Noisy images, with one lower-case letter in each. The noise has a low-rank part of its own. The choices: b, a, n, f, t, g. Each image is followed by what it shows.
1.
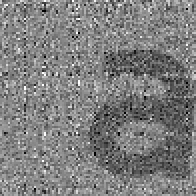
a
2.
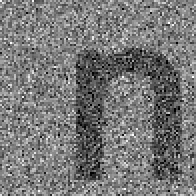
n
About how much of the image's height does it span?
two thirds
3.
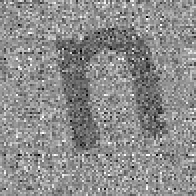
n
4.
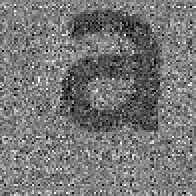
a
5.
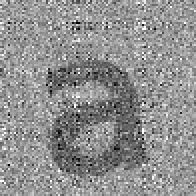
a
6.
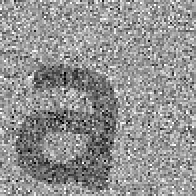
a
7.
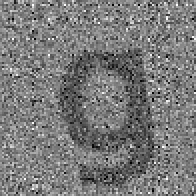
g
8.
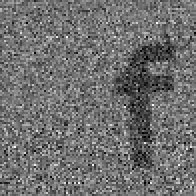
f
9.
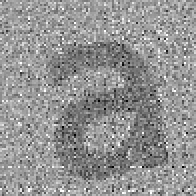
a
